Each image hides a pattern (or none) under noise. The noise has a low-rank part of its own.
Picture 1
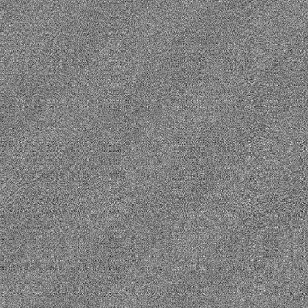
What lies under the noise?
diagonal stripes
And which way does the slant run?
bottom left to top right
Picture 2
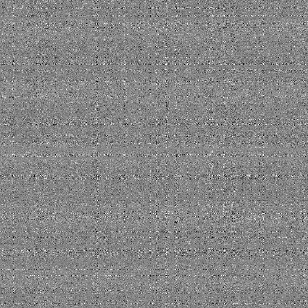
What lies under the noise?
horizontal stripes
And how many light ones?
5
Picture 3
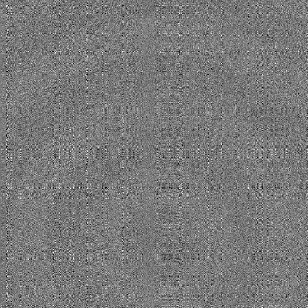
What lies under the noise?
rings round one point
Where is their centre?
bottom middle
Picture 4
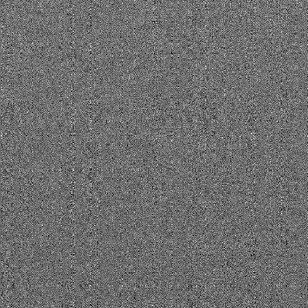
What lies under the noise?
a smooth slope
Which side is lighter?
top
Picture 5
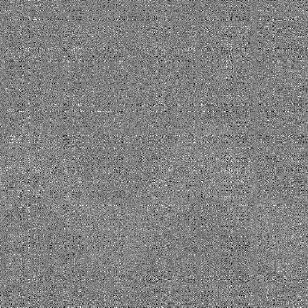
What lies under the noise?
a wavy band
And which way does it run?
left to right
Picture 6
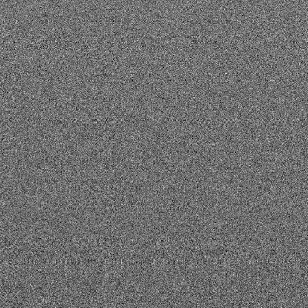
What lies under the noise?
a smooth slope
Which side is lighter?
top
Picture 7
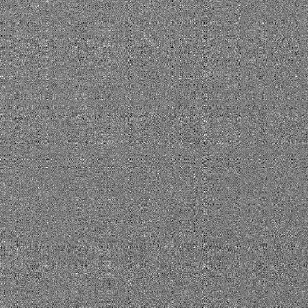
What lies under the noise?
a smooth slope
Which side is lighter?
top left
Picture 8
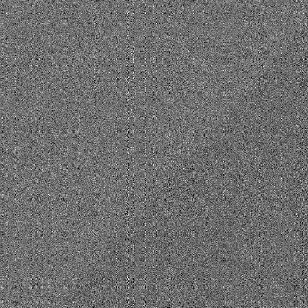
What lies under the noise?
a sharp edge
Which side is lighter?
top left
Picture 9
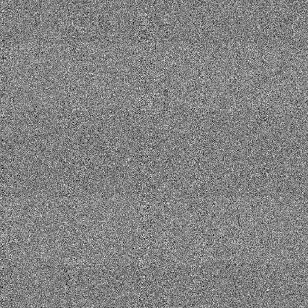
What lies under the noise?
horizontal stripes
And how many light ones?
2
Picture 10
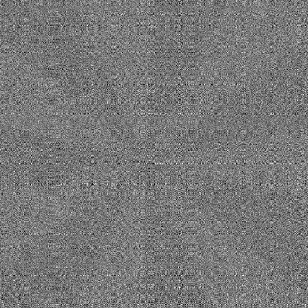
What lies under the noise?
spokes from one point
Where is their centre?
centre
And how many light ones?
7
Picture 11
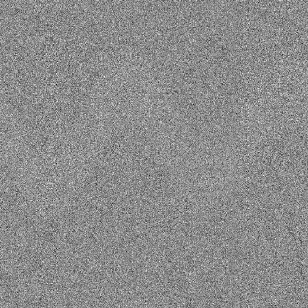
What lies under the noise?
a wavy band
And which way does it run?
left to right
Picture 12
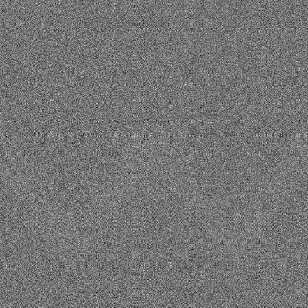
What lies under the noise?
a wavy band
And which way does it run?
left to right
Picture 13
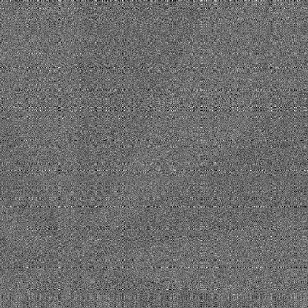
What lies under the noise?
spokes from one point
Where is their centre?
bottom left
